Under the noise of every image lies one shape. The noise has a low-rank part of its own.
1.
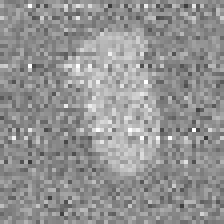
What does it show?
light footprint
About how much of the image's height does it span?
two thirds
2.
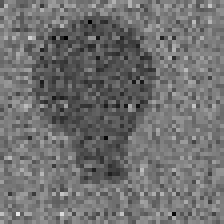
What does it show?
dark light bulb
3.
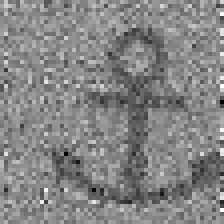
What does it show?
dark anchor
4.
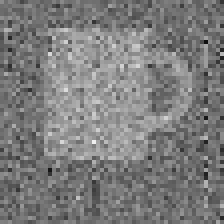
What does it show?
light cup
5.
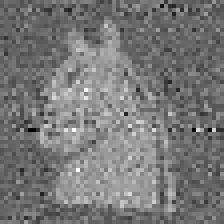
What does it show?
light chess knight
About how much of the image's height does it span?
nearly all
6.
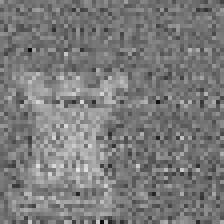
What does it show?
light chess rook
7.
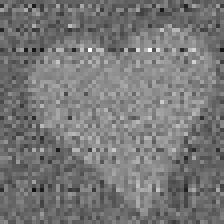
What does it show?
light heart
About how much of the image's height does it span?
nearly all
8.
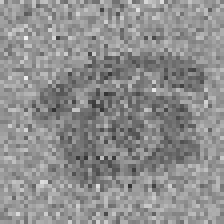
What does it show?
dark telephone
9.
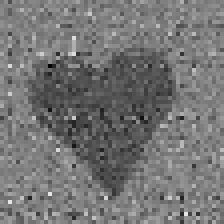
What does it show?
dark heart
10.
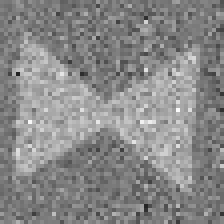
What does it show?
light bow tie
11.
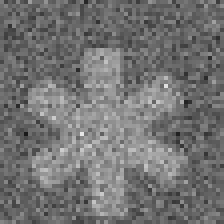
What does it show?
light asterisk
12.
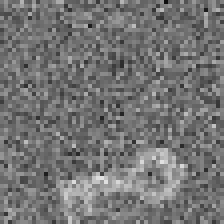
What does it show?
light key
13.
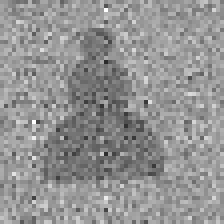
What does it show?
dark chess pawn
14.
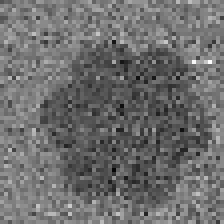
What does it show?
dark flower
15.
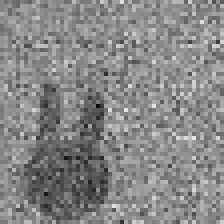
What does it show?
dark rabbit's head
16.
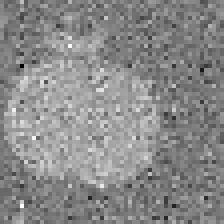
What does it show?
light apple
